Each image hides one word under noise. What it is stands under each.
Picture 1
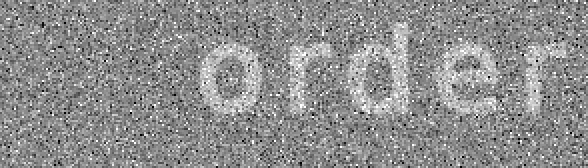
order
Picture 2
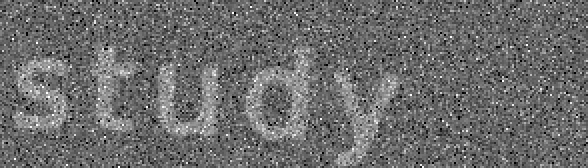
study
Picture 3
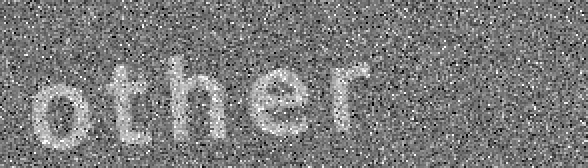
other
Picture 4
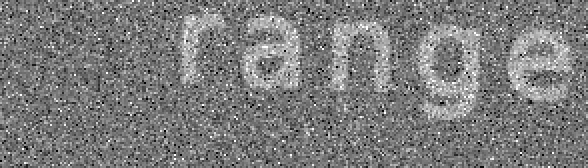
range
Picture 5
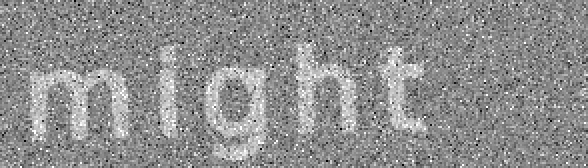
might
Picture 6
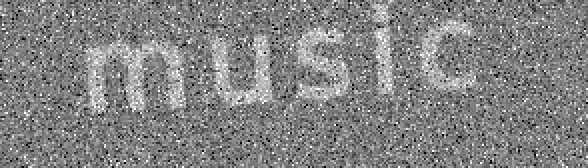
music
